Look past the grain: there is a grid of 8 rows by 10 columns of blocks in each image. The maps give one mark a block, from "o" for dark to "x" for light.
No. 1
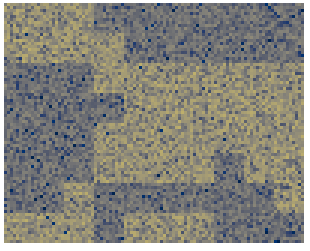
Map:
x x x o o o o o o o
x x x x o o o o o o
o o o x x x x x x x
o o o o x x x x x x
o o o x x x x x x x
o o o x x x x o x x
o o x o o o o o o x
x x x o x x x o o o
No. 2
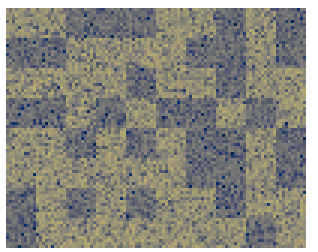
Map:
x x o o o x x o x o
o o x x x x o o x o
x x x x o x x o x x
o o x o x o o x o x
x x o x o x o o x o
x x x x x x o o x o
o x o x o x x o x x
o x x x x x x x o x
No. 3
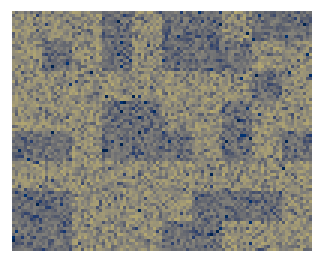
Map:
x x x o x o o x o o
x o x o x o o o x x
x x x x x x x x o x
x x x o o x x o x x
o o x o o o x o x o
x x x x x x x x x x
o o x x x x o o o x
o o x x x o o x x x
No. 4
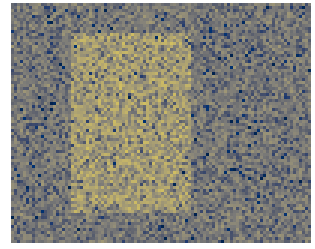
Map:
o o o o o o o o o o
o o x x x x o o o o
o o x x x x o o o o
o o x x x x o o o o
o o x x x x o o o o
o o x x x x o o o o
o o x x x x o o o o
o o o o o o o o o o
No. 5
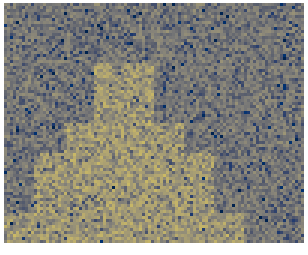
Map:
o o o o o o o o o o
o o o o o o o o o o
o o o x x o o o o o
o o o x x o o o o o
o o x x x x o o o o
o x x x x x x o o o
o x x x x x x o o o
x x x x x x x x o o
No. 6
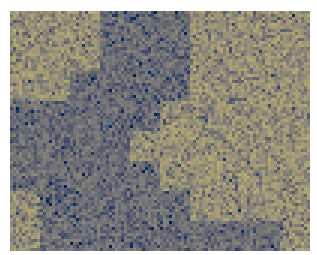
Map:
x x x o o o x x x x
x x x o o o x x x x
x x o o o o x x x x
o o o o o x x x x x
o o o o x x x x x x
o o o o o x x x x x
x o o o o o x x x x
x o o o o o o o o x
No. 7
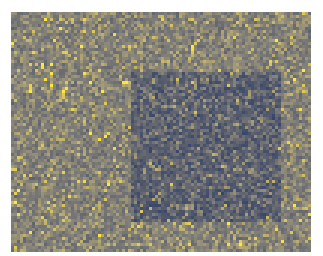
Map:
x x x x x x x x x x
x x x x x x x x x x
x x x x o o o o o x
x x x x o o o o o x
x x x x o o o o o x
x x x x o o o o o x
x x x x o o o o o x
x x x x x x x x x x
